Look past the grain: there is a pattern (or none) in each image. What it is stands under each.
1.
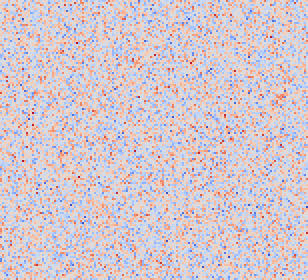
only noise
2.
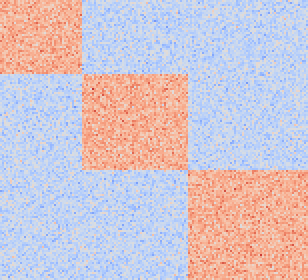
blocks along the diagonal
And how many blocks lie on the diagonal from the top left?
3
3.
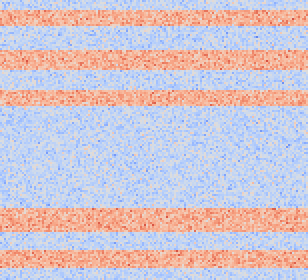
bands of rows
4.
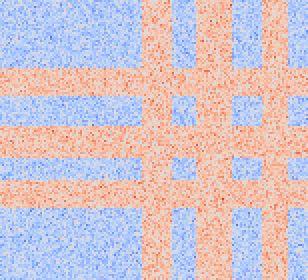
bands of rows crossing bands of columns
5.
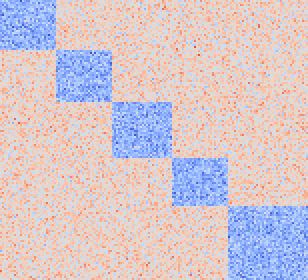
blocks along the diagonal
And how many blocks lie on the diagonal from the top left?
5
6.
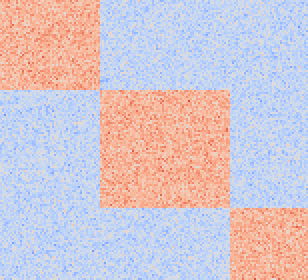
blocks along the diagonal
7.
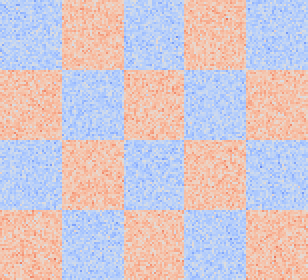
a checkerboard
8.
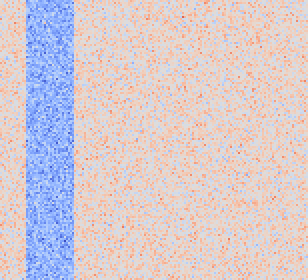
one band of columns
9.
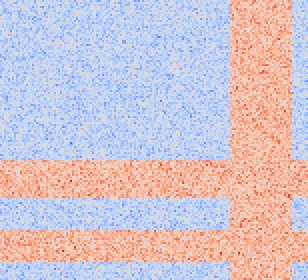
bands of rows crossing bands of columns
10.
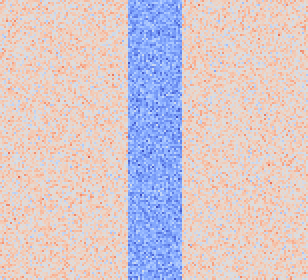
one band of columns
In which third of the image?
middle
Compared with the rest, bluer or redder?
bluer
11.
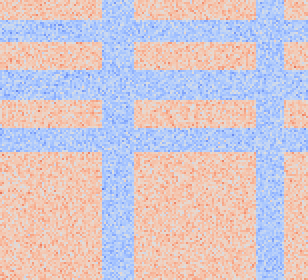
bands of rows crossing bands of columns
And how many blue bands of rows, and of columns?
3 and 2
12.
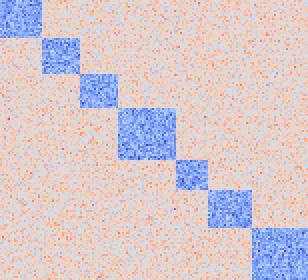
blocks along the diagonal
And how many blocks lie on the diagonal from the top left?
7
